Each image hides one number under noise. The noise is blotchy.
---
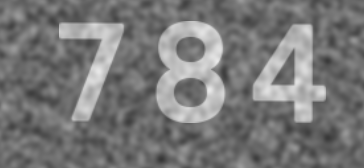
784
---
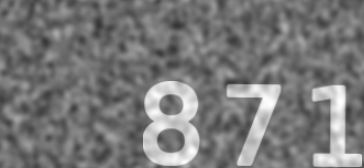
871
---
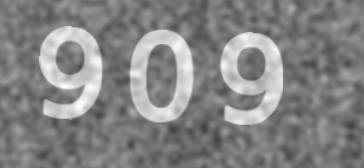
909
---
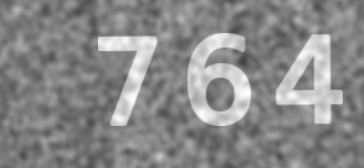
764
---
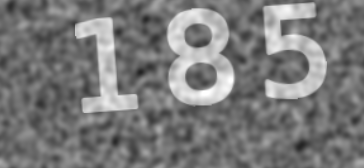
185
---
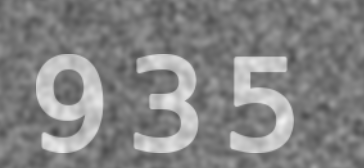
935
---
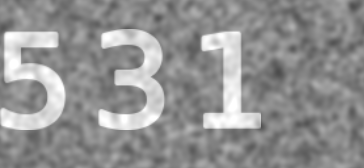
531
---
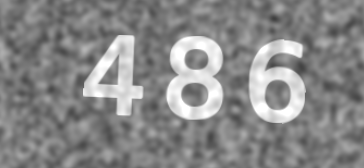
486
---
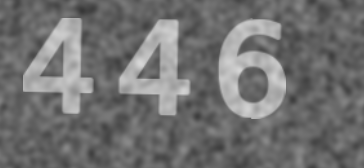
446
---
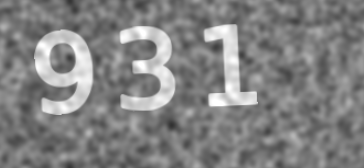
931
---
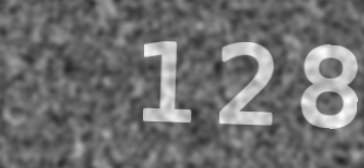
128
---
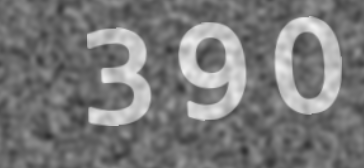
390
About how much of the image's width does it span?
two thirds
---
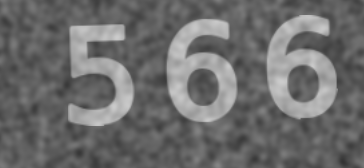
566
